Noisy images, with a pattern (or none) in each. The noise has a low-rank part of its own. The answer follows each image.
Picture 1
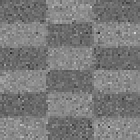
a checkerboard
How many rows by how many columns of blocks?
6 by 3
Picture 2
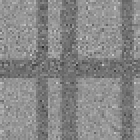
bands of rows crossing bands of columns
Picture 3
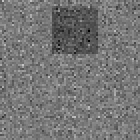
one block
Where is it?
top middle
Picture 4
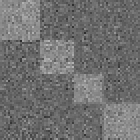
blocks along the diagonal
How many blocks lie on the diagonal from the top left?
4
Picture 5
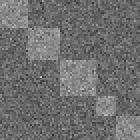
blocks along the diagonal
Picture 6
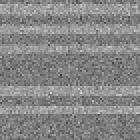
bands of rows
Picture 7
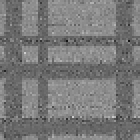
bands of rows crossing bands of columns
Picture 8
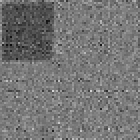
one block
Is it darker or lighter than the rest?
darker
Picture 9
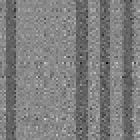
bands of columns
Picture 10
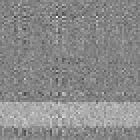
one band of rows
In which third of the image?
bottom
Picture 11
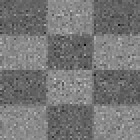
a checkerboard
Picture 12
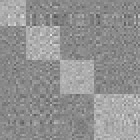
blocks along the diagonal
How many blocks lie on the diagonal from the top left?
4
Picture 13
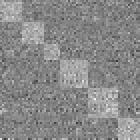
blocks along the diagonal
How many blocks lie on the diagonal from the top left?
6
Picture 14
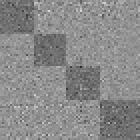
blocks along the diagonal
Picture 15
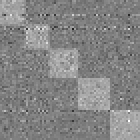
blocks along the diagonal
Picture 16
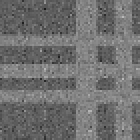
bands of rows crossing bands of columns
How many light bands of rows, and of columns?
3 and 2
